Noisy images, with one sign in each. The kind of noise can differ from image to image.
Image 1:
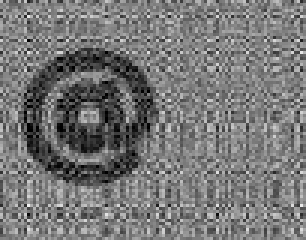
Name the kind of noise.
low rank plus noise
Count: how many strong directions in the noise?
one
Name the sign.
at sign
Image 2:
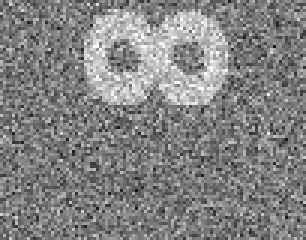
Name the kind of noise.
independent entries
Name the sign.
infinity sign
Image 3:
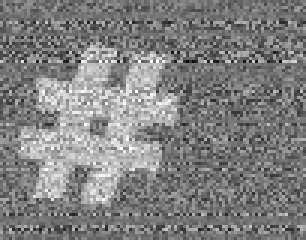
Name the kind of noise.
rows of uneven size
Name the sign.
hash sign
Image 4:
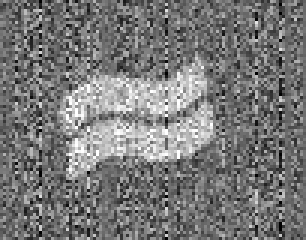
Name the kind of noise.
columns of uneven size
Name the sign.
approximately sign
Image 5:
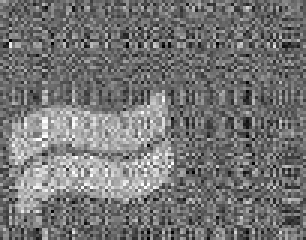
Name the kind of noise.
low rank plus noise
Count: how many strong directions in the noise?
two
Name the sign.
approximately sign
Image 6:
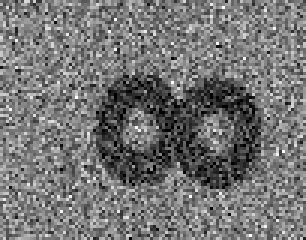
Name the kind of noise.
independent entries
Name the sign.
infinity sign
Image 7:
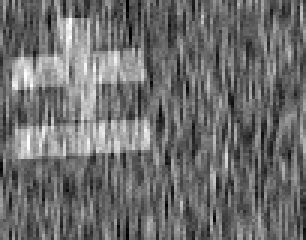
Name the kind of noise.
streaked along the columns
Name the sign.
plus-minus sign
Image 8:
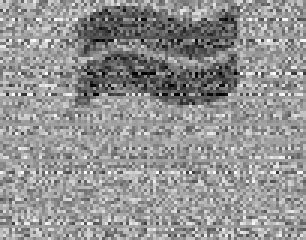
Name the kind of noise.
rows of uneven size
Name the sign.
approximately sign
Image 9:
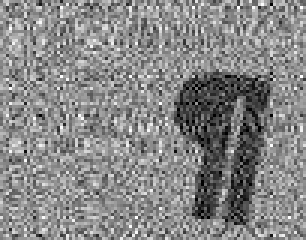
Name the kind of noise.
low rank plus noise
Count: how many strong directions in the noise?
three or four
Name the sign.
pilcrow
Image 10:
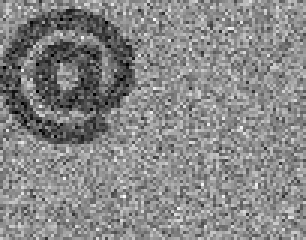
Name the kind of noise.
independent entries
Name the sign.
at sign
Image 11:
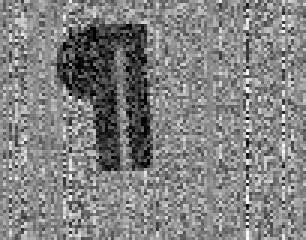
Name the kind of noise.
columns of uneven size
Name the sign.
pilcrow
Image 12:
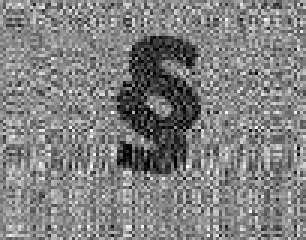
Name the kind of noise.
low rank plus noise
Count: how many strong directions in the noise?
two
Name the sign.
section sign
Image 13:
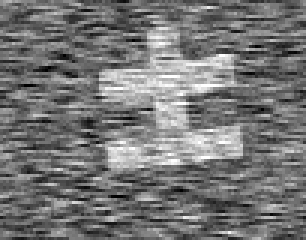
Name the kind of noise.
streaked along the rows
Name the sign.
plus-minus sign
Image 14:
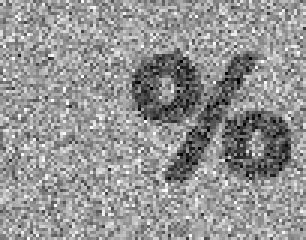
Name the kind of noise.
independent entries
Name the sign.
percent sign
